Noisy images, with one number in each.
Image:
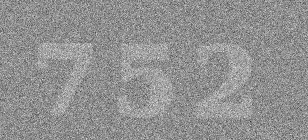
752
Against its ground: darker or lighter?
lighter
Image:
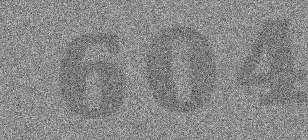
604
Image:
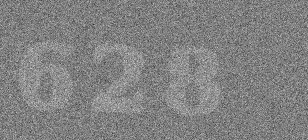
628
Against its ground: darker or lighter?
lighter
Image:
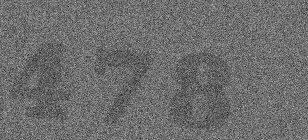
478
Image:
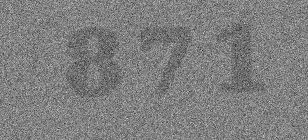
871
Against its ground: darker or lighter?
darker
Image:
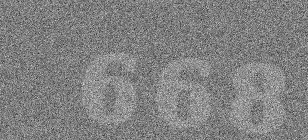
668
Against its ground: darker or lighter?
lighter
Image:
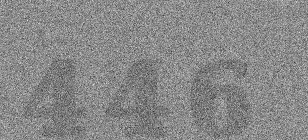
446
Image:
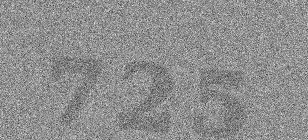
725
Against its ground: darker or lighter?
darker
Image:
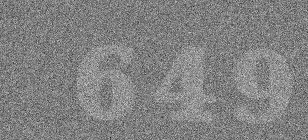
649
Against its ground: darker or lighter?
lighter
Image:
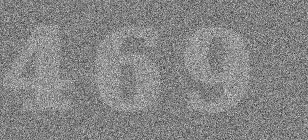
469
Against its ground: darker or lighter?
lighter
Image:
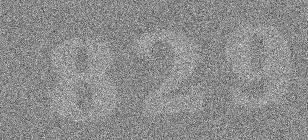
829
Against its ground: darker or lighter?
lighter
